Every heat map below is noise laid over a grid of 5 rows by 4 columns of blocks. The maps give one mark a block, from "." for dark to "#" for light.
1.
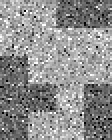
# # . .
# # # #
. # # #
. . # .
. # # .
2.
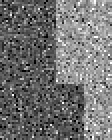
. . # #
. . # #
. . # #
. . . #
. . . #
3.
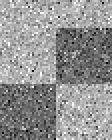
# # # #
# # . .
# # . .
. . # #
. . # #
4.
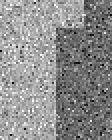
# # # .
# # . .
# # . .
# # . .
# # . .
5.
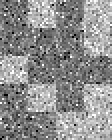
. # . #
. . . #
# . . .
. # . #
. . # #
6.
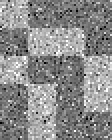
# . . .
. # # .
# . . #
. # . #
. # . .
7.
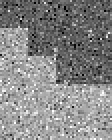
. . . .
# . . .
# # . .
# # # #
# # # #
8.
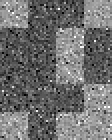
# . . #
. . # .
. . # .
. . . #
# . # #
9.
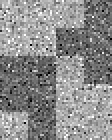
# # # .
# # . .
. . # .
. . # #
# . # #
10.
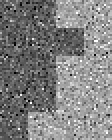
. . # #
. . . #
. . # #
. . # #
. # # #
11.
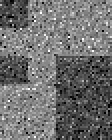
. # # #
# # # #
. # . .
# # . .
# # . .
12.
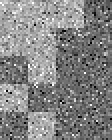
# # # .
# # . .
. # . .
# . . .
. # . .
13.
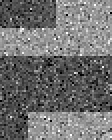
. . # #
# # # #
. . . .
. . . .
. # # #
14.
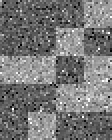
. . . #
. . # .
# # . #
. . # #
. # . .
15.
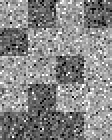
# . # .
. # # #
# # . #
# . # #
. . . #
